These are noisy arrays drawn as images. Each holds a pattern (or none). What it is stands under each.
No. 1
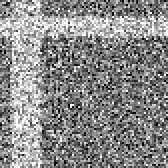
bands of rows crossing bands of columns
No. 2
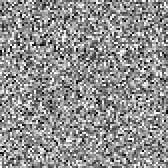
only noise
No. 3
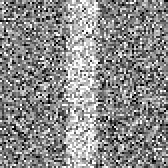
one band of columns
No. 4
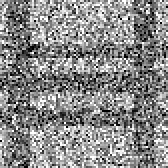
bands of rows crossing bands of columns
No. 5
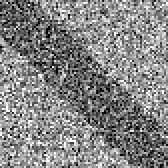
a diagonal band
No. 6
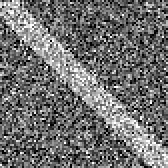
a diagonal band
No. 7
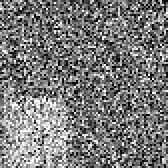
one block
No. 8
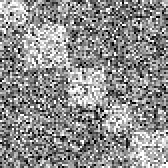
blocks along the diagonal
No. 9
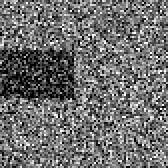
one block
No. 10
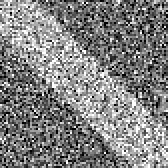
a diagonal band
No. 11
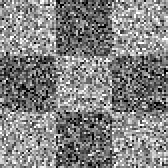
a checkerboard
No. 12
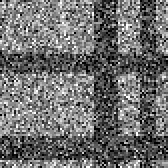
bands of rows crossing bands of columns
